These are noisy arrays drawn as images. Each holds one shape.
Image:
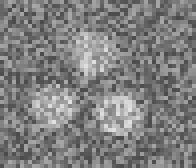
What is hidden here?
light three dots
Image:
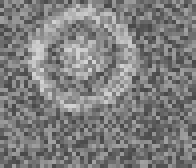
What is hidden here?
light bullseye
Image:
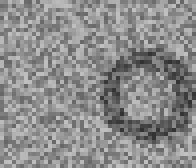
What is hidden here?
dark ring
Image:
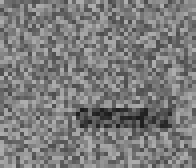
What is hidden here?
dark bar
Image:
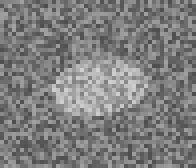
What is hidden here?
light ellipse
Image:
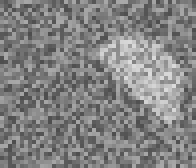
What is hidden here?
light half disc
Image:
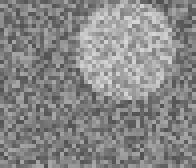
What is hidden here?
light disc
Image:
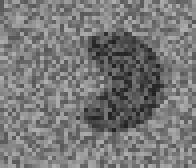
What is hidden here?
dark disc with a wedge cut out
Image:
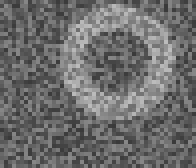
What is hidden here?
light ring
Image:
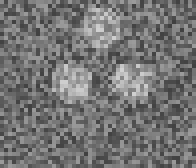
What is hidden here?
light three dots
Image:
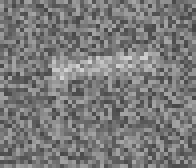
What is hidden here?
light bar
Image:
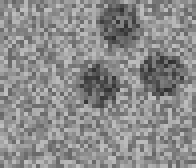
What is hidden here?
dark three dots
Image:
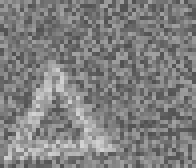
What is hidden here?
light triangle frame
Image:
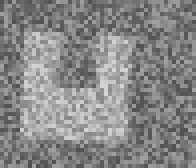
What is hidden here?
light square with a notch
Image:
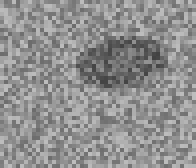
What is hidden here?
dark ellipse
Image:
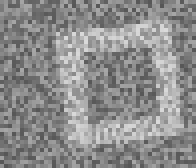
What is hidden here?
light square frame
